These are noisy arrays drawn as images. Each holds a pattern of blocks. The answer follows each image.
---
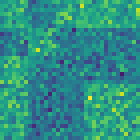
mirrored about the diagonal from the top left
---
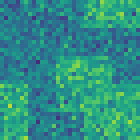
mirrored about the diagonal from the top left
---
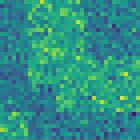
mirrored about the diagonal from the bottom left
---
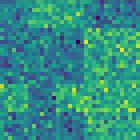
no symmetry
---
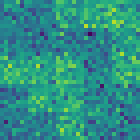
mirrored about the diagonal from the bottom left
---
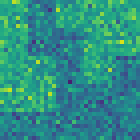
no symmetry
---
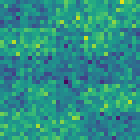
the same after a half turn
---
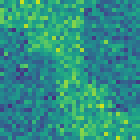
the same after a half turn
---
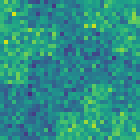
mirrored about the diagonal from the bottom left
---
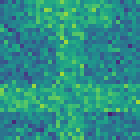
left and right mirror each other
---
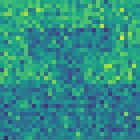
left and right mirror each other
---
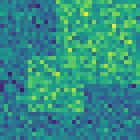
mirrored about the diagonal from the bottom left
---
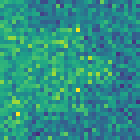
top and bottom mirror each other
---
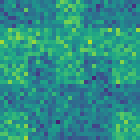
left and right mirror each other
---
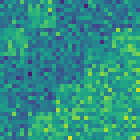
mirrored about the diagonal from the top left
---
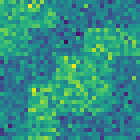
mirrored about the diagonal from the top left
